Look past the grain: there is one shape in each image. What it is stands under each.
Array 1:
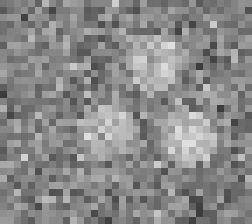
light three dots
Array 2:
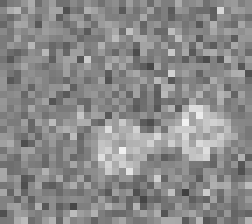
light dumbbell
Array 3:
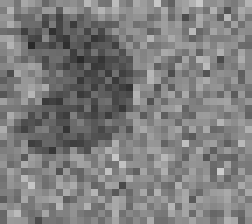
dark disc with a wedge cut out
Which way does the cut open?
left
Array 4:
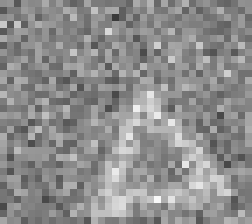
light triangle frame
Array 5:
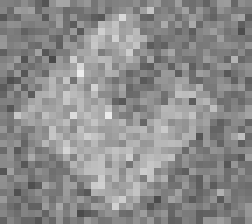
light square with a notch
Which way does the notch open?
up and right
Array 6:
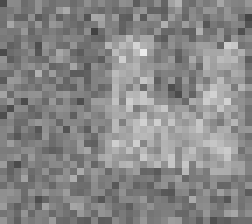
light square with a notch
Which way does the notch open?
up
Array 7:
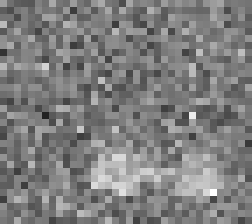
light dumbbell
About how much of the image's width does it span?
half
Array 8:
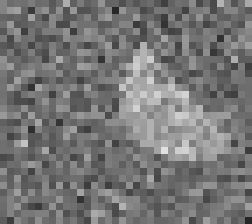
light half disc
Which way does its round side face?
down and left
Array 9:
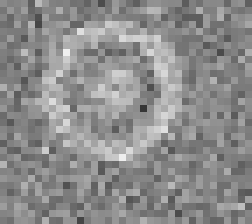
light bullseye
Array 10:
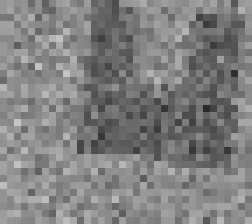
dark square with a notch
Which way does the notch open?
up
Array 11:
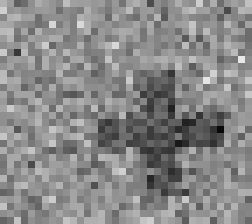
dark cross
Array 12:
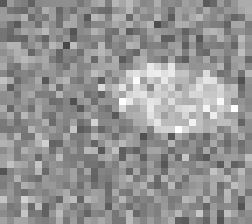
light ellipse
